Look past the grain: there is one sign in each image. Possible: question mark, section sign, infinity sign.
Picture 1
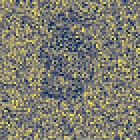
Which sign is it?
section sign
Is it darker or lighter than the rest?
darker
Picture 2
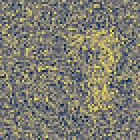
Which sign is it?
question mark
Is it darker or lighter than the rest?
lighter
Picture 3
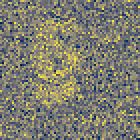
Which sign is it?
section sign
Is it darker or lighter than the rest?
lighter
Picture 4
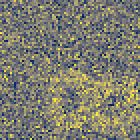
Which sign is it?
infinity sign
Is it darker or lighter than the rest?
lighter
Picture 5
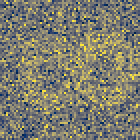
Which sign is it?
infinity sign
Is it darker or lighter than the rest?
lighter
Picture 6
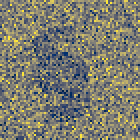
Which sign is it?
section sign
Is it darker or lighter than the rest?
darker
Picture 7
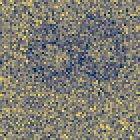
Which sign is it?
infinity sign
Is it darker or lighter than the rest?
darker
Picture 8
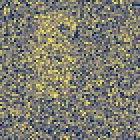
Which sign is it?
section sign
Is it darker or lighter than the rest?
lighter
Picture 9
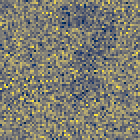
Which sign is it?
question mark
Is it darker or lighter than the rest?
darker
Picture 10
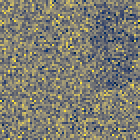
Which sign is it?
section sign
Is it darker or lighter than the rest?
darker
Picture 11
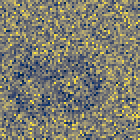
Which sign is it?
infinity sign
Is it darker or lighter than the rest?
darker
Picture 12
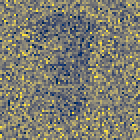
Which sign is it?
question mark
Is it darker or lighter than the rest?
darker
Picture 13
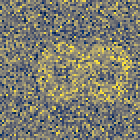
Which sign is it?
infinity sign
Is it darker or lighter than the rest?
lighter
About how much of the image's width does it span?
two thirds
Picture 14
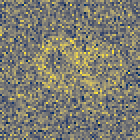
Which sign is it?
infinity sign
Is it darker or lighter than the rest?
lighter
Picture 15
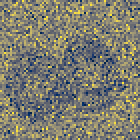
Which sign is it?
infinity sign
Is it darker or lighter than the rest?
darker
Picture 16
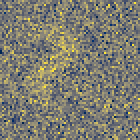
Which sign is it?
question mark
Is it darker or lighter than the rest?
lighter
